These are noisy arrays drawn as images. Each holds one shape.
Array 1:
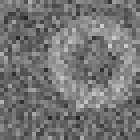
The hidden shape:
ring
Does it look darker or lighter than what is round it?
lighter
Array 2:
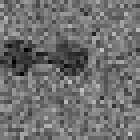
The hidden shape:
dumbbell
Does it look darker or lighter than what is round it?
darker
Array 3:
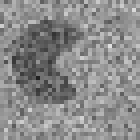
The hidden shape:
disc with a wedge cut out
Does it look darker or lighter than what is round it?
darker
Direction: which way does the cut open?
right
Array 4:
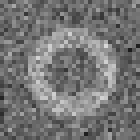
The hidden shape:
ring
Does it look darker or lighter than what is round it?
lighter
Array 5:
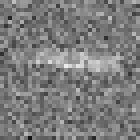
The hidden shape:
bar
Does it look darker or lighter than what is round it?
lighter
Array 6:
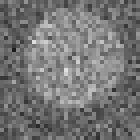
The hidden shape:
disc
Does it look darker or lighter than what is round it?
lighter
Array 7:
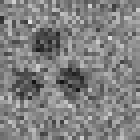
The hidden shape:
three dots
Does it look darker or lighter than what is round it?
darker
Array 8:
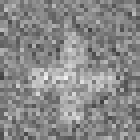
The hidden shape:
cross
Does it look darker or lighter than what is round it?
lighter
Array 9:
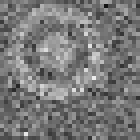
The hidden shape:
bullseye
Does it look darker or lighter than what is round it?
lighter
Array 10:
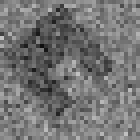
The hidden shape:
square with a notch
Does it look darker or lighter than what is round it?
darker
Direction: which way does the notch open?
down and right
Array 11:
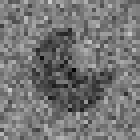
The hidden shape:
disc with a wedge cut out
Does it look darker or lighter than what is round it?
darker
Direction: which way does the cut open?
up and right
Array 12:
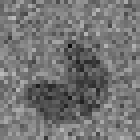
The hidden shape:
disc with a wedge cut out
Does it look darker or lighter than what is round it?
darker
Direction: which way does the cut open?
up and left
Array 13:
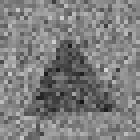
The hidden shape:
triangle
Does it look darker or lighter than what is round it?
darker
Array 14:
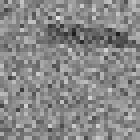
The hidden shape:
bar
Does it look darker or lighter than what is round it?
darker
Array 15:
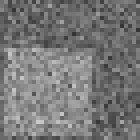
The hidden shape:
square
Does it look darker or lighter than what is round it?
lighter
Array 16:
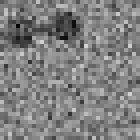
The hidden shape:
dumbbell
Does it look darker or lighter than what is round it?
darker
